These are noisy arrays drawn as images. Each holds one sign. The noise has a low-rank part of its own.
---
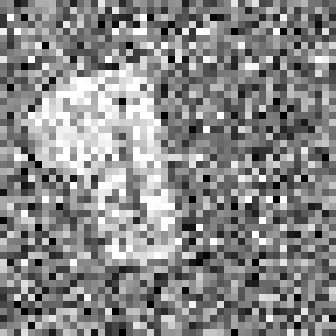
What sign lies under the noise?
pilcrow
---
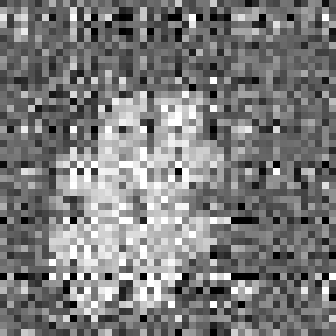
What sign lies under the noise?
hash sign
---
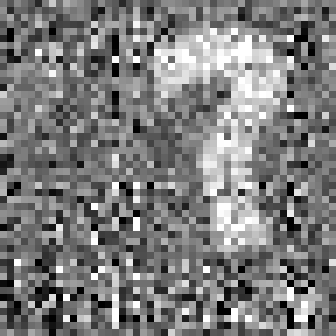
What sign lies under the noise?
question mark
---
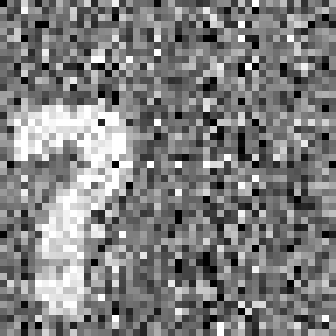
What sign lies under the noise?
question mark
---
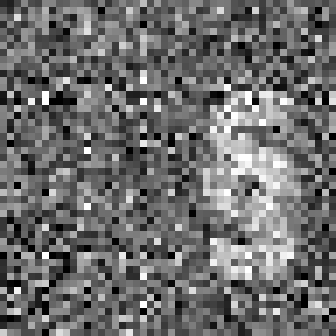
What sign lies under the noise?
section sign
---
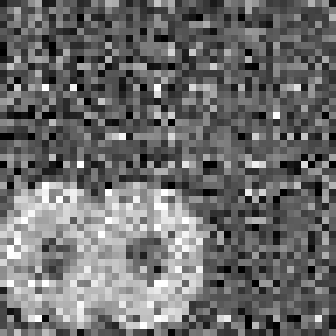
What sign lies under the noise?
infinity sign
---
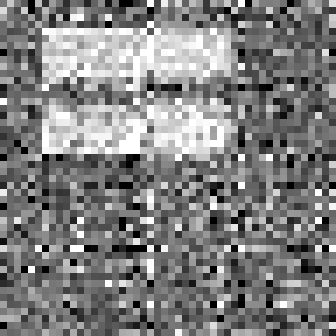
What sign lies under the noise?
equals sign
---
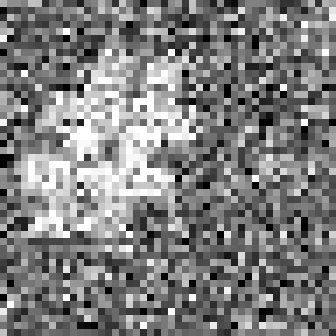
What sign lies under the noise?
hash sign
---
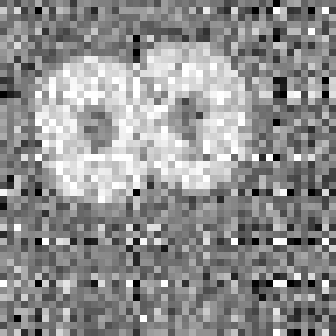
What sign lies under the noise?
infinity sign
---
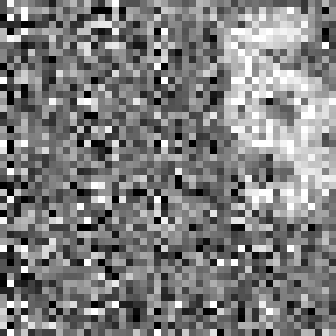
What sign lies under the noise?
section sign
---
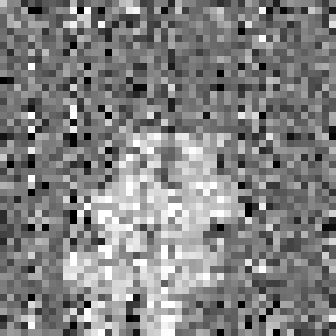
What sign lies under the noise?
hash sign
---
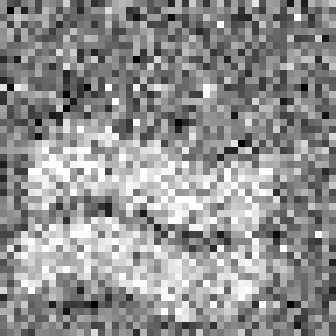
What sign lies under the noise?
approximately sign
